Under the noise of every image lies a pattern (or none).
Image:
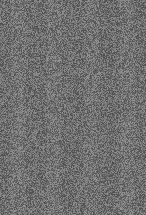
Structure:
vertical stripes
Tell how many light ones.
4
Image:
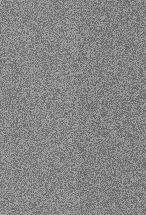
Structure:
a sharp edge
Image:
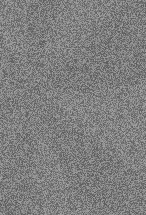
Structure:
spokes from one point
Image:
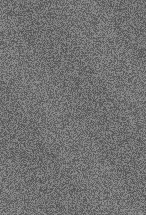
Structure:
diagonal stripes
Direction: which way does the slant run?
top left to bottom right
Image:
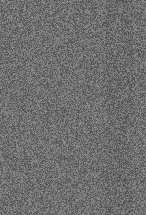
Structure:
one vertical stripe
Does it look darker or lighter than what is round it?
darker
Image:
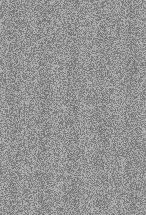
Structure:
vertical stripes
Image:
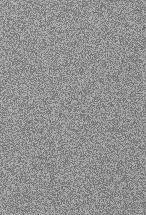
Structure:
a smooth slope
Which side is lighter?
top left
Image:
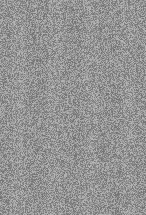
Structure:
vertical stripes
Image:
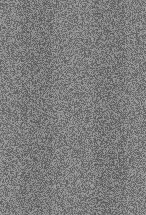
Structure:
vertical stripes
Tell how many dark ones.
2
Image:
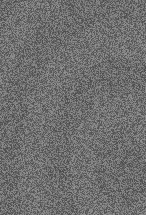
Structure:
rings round one point
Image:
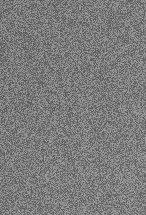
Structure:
a smooth slope
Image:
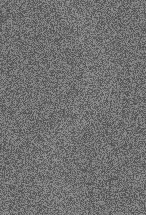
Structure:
a wavy band
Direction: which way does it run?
top to bottom
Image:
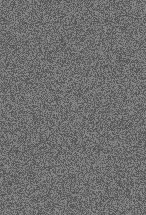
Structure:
only noise
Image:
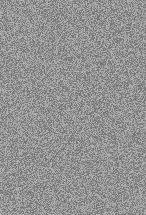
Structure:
only noise
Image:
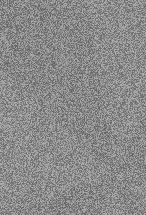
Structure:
spokes from one point
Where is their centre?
bottom right
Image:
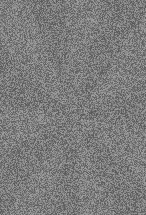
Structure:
spokes from one point
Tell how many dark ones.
7
